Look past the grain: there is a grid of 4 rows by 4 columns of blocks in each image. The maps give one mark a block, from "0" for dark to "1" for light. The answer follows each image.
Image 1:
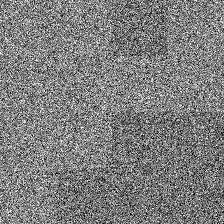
1101
1111
1100
1000
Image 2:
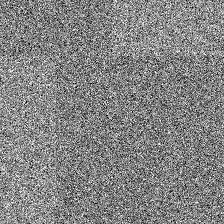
0011
1000
1000
1000
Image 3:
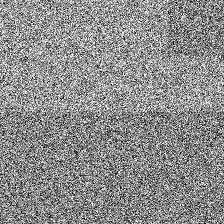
1110
1111
0000
0000
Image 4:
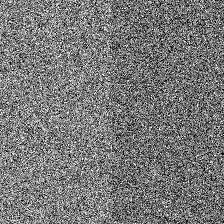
1100
1100
1100
1100
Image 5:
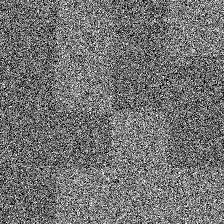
0101
0100
0010
0111
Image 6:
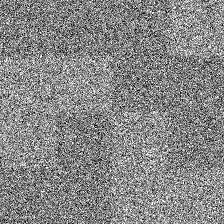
0001
1100
1010
0011
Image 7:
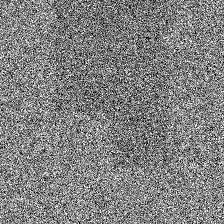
1001
1001
1101
1111
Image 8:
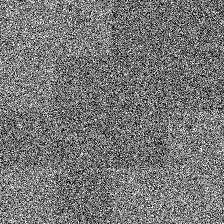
1100
1000
0001
1011
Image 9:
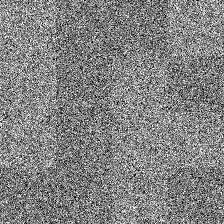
1001
1010
1011
0010
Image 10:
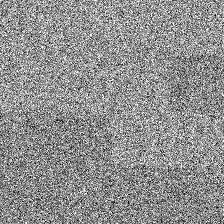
1111
1110
0011
0000
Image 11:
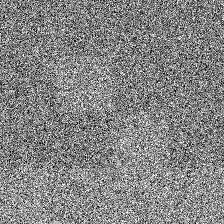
0000
0100
0010
1111
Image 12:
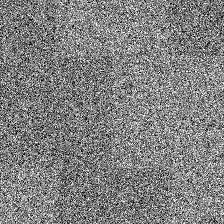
0110
0011
0011
1001
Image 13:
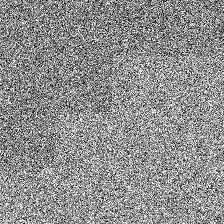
0000
0011
0111
1111
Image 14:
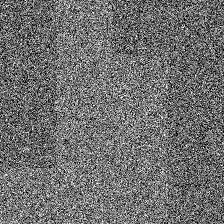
0100
0110
0110
1110
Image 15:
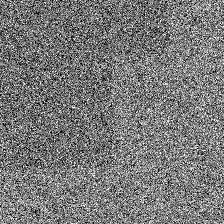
0001
0011
0011
1111
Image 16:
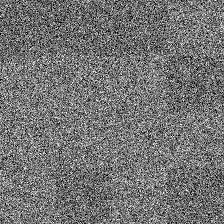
0001
1110
1111
1010
